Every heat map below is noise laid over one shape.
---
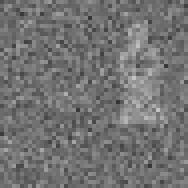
chess bishop
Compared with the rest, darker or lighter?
lighter
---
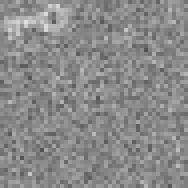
key
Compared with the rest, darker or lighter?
lighter
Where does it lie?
top left
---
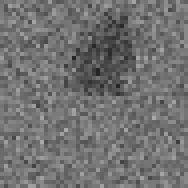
chess knight
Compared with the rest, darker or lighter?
darker
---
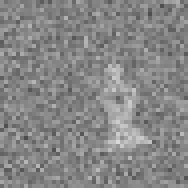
chess bishop
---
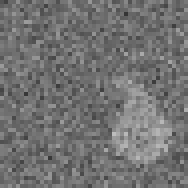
pear
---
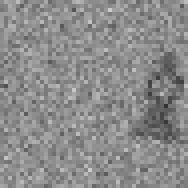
chess bishop
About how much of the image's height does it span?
half
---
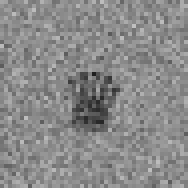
chess queen
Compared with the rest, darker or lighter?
darker
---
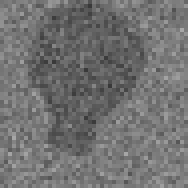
light bulb
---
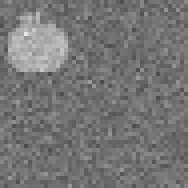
apple
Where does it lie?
top left
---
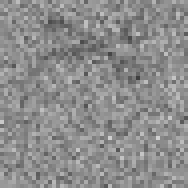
pair of scissors
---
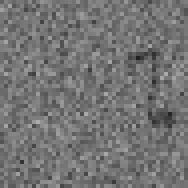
musical note
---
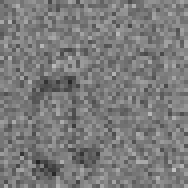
pair of musical notes
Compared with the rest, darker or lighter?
darker
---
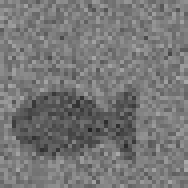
fish
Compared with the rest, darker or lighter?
darker
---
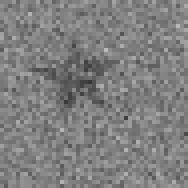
star
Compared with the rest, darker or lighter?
darker
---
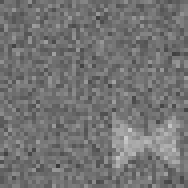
bow tie
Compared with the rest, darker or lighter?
lighter
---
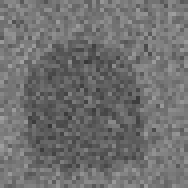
ghost
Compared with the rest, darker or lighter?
darker
